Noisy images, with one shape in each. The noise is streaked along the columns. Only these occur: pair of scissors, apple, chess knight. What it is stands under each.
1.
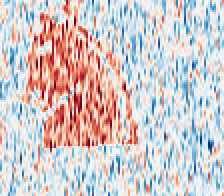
chess knight
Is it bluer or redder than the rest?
redder
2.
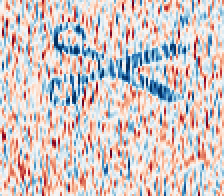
pair of scissors
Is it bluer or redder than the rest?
bluer
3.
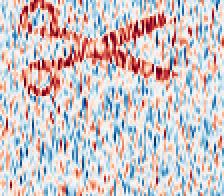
pair of scissors
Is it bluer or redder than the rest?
redder
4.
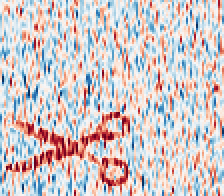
pair of scissors
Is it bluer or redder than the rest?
redder
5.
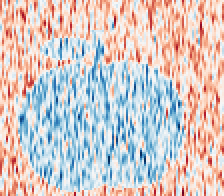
apple
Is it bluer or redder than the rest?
bluer
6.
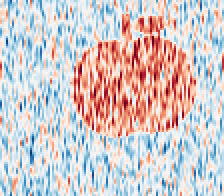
apple
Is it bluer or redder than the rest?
redder
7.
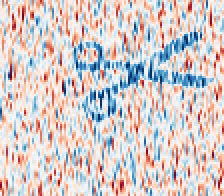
pair of scissors
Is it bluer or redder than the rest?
bluer
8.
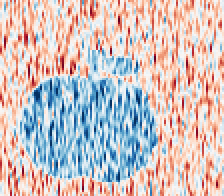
apple
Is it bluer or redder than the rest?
bluer
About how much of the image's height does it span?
two thirds
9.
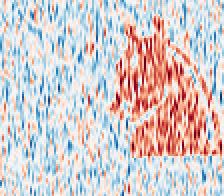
chess knight
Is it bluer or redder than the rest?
redder
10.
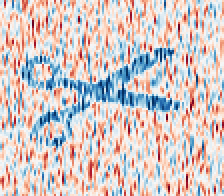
pair of scissors
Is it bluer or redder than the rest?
bluer
